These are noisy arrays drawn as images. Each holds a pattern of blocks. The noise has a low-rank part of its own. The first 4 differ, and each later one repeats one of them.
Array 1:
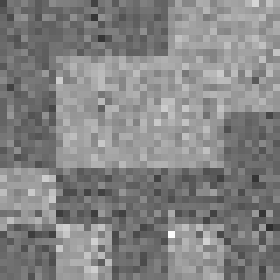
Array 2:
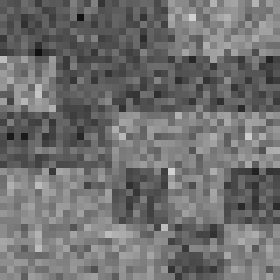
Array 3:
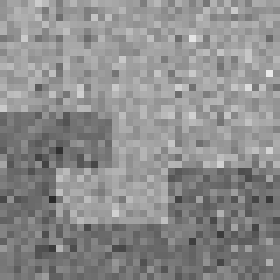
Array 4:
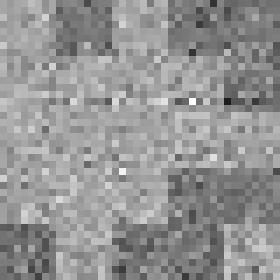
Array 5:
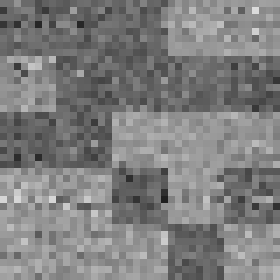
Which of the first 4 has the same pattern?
2
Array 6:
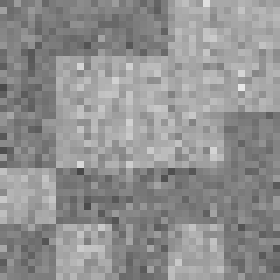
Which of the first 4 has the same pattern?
1
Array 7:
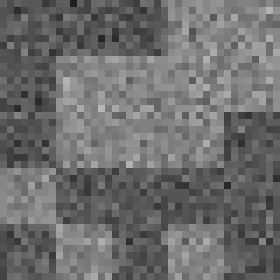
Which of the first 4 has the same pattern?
1
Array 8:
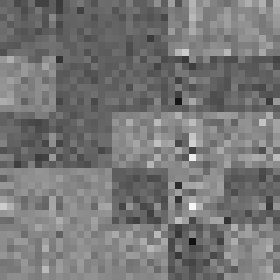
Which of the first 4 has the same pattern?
2
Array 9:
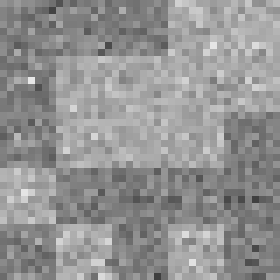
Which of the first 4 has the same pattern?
1
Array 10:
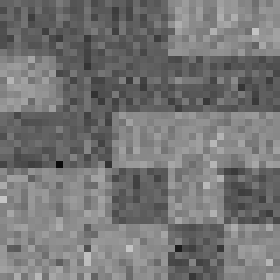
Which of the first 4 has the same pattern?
2
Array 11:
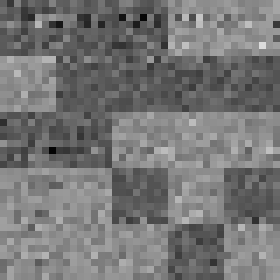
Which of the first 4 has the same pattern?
2
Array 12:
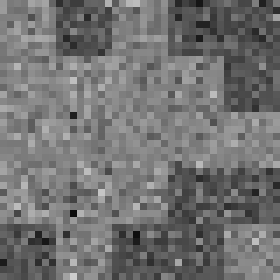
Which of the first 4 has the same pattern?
4
